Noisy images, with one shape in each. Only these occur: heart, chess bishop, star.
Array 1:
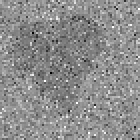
heart
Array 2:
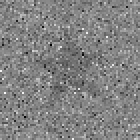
star
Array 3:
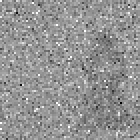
chess bishop
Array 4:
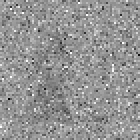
chess bishop
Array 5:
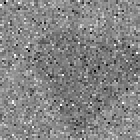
heart
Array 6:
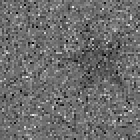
star
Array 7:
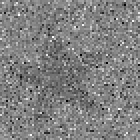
star
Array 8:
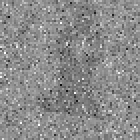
chess bishop
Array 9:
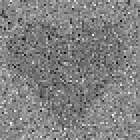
heart
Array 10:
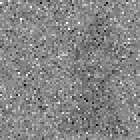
chess bishop
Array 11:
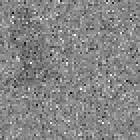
chess bishop
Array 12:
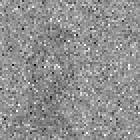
chess bishop
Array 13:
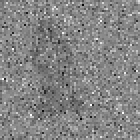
chess bishop
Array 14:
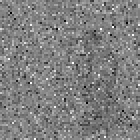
chess bishop
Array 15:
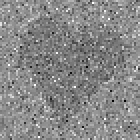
heart
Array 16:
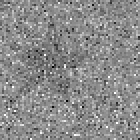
star
